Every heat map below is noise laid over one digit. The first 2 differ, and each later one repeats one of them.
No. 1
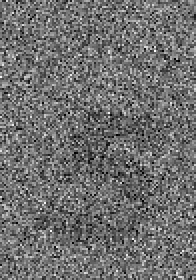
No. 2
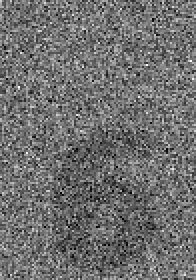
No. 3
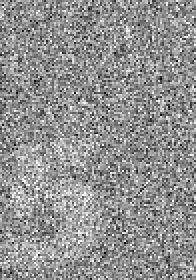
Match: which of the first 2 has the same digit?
1
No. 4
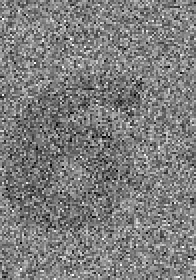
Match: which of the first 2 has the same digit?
2
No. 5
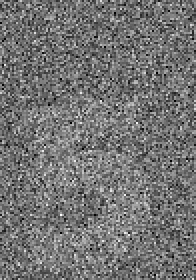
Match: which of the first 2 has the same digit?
1
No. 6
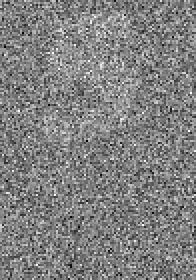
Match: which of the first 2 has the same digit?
1
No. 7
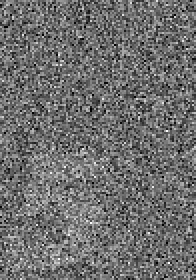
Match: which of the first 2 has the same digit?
1
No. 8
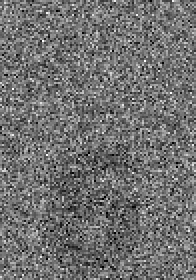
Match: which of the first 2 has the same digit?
2
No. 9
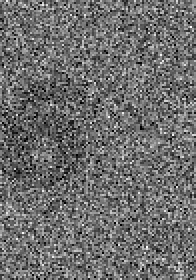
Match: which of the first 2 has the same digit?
2
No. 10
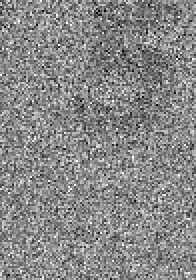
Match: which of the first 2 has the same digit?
1
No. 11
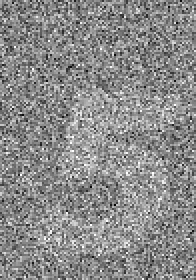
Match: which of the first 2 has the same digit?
1
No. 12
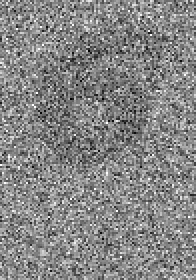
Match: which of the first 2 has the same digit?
2
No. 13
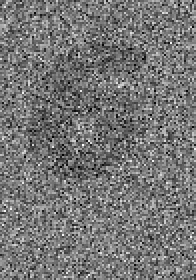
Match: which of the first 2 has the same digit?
2
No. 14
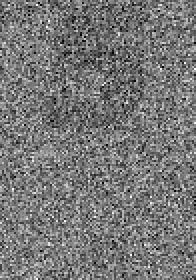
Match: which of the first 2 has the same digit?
1
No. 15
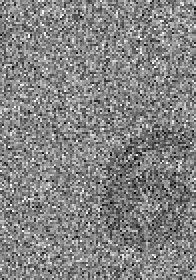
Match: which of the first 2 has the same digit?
2
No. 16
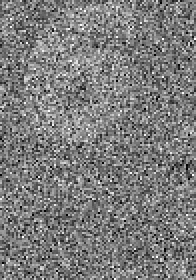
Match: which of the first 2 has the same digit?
2
